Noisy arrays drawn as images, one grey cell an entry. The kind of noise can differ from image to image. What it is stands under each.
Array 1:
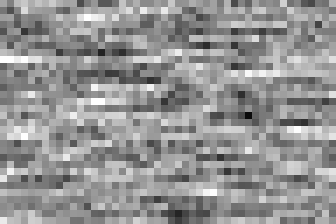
streaked along the rows
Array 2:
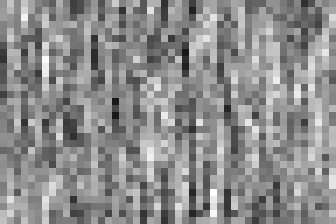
streaked along the columns
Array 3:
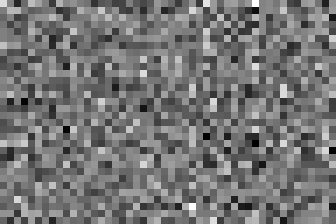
low rank plus noise
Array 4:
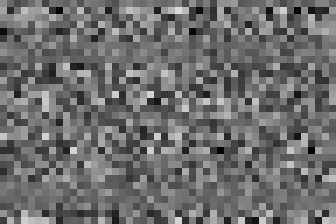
rows of uneven size
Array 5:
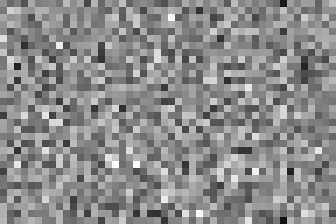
low rank plus noise
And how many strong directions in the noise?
three or four
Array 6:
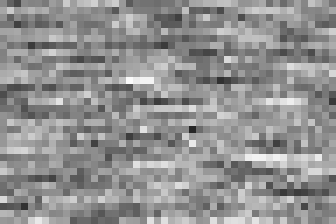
streaked along the rows
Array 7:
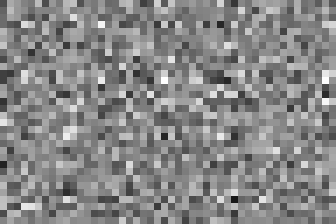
low rank plus noise
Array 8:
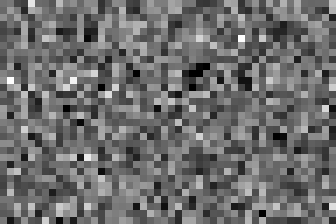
low rank plus noise
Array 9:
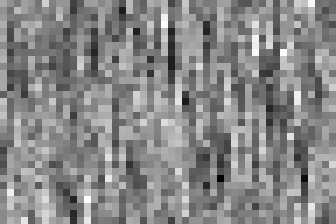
streaked along the columns
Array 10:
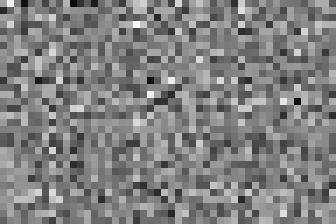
low rank plus noise
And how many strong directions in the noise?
five to eight
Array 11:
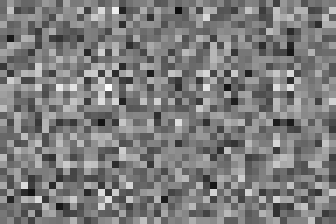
low rank plus noise
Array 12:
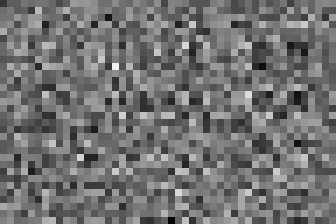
low rank plus noise
